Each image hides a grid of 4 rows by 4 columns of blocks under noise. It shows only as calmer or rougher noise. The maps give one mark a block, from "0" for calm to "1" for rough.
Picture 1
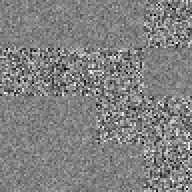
0 0 0 1
1 1 1 0
0 0 1 1
0 0 0 1
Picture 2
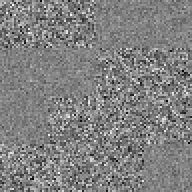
1 1 0 0
0 0 1 1
0 1 1 1
1 1 1 0
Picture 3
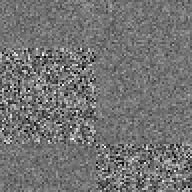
0 0 0 0
1 1 0 0
1 1 0 0
0 0 1 1
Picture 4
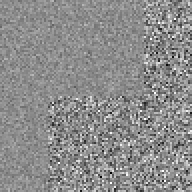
0 0 0 1
0 0 0 1
0 1 1 1
0 1 1 1
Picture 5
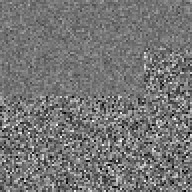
0 0 0 0
0 0 0 1
1 1 1 1
1 1 1 1
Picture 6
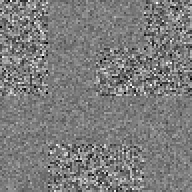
1 0 0 1
1 0 1 1
0 0 0 0
0 1 1 0
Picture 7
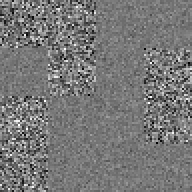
1 1 0 0
0 1 0 1
1 0 0 1
1 0 0 0
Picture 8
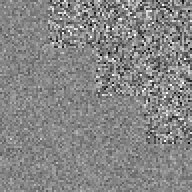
0 1 1 1
0 0 1 1
0 0 0 1
0 0 0 0
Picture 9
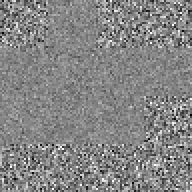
1 0 1 1
0 0 0 0
0 0 0 1
1 1 1 1
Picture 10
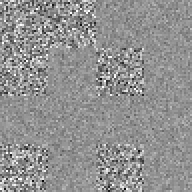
1 1 0 0
1 0 1 0
0 0 0 0
1 0 1 0
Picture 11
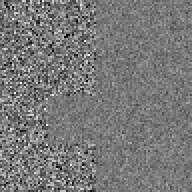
1 1 0 0
1 1 0 0
1 0 0 0
1 1 0 0
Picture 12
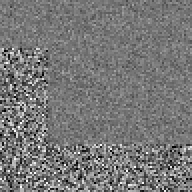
0 0 0 0
1 0 0 0
1 0 0 0
1 1 1 1
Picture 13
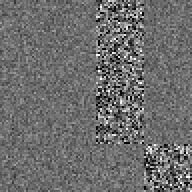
0 0 1 0
0 0 1 0
0 0 1 0
0 0 0 1
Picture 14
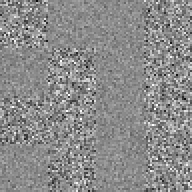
1 0 0 1
0 1 0 1
1 1 0 1
0 1 0 1
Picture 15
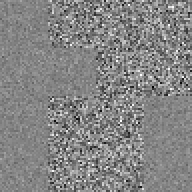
0 1 1 1
0 0 1 1
0 1 1 0
0 1 1 0
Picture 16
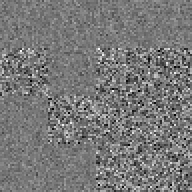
0 0 0 0
1 0 1 1
0 1 1 1
0 0 1 1
